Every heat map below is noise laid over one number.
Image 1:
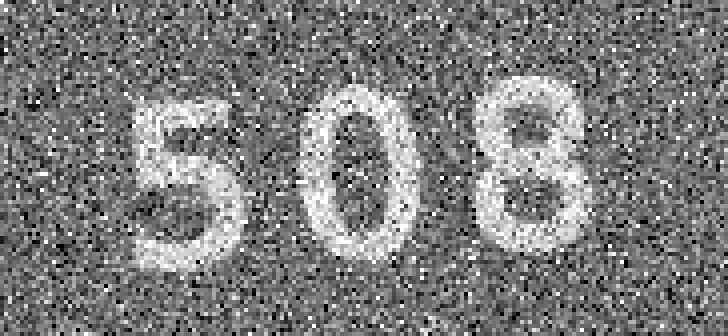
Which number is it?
508
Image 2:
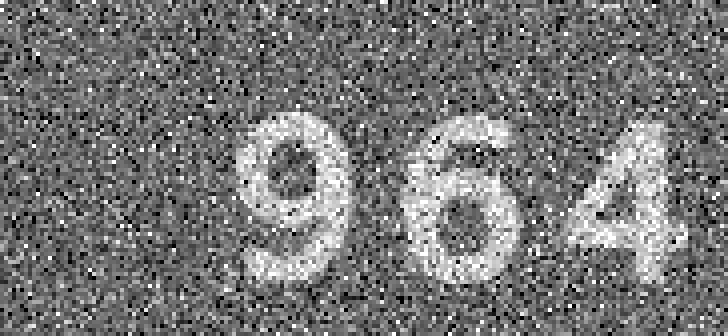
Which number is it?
964
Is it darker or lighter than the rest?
lighter
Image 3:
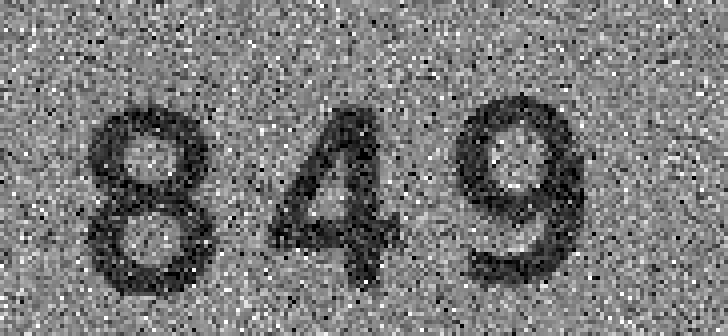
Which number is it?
849
